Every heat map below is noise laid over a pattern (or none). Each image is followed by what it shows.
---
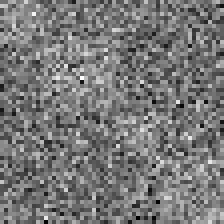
blocks along the diagonal
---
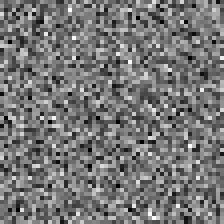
only noise
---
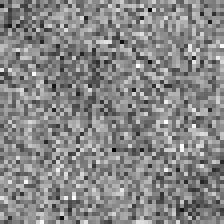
blocks along the diagonal
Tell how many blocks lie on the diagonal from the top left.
4
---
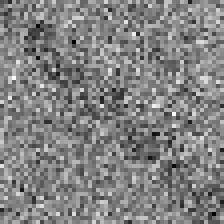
blocks along the diagonal
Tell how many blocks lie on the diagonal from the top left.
7
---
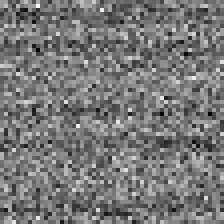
bands of rows
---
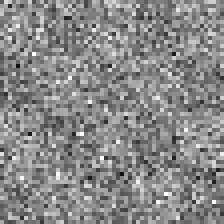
a checkerboard
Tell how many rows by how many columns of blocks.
4 by 5
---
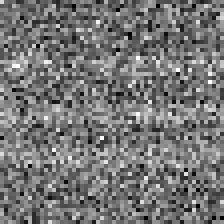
bands of rows
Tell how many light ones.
3
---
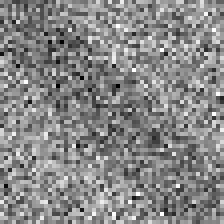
a diagonal band
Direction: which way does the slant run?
top left to bottom right
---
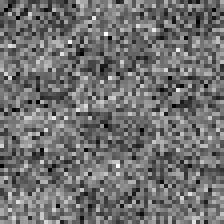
a checkerboard
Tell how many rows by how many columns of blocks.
6 by 3
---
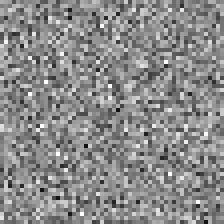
only noise
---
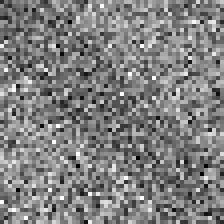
a diagonal band
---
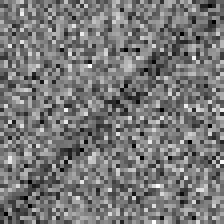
a diagonal band
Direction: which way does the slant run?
bottom left to top right
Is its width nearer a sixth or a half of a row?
a sixth
